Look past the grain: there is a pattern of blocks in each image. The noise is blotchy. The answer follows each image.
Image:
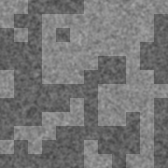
no symmetry
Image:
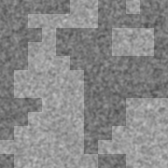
no symmetry
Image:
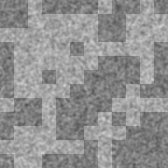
mirrored about the diagonal from the top left
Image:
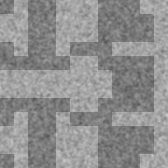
top and bottom mirror each other
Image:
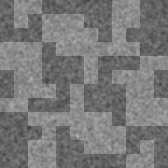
the same after a half turn
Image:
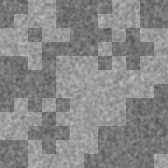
mirrored about the diagonal from the top left
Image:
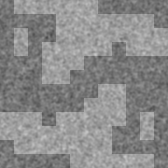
the same after a half turn
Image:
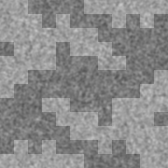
the same after a half turn
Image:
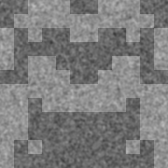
left and right mirror each other
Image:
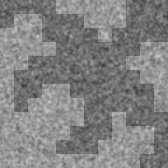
mirrored about the diagonal from the bottom left
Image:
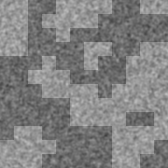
no symmetry
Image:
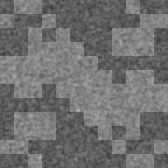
the same after a half turn
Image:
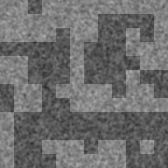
no symmetry
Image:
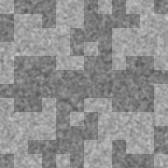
the same after a half turn
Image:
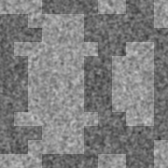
top and bottom mirror each other
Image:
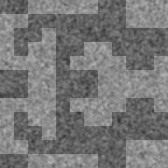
top and bottom mirror each other
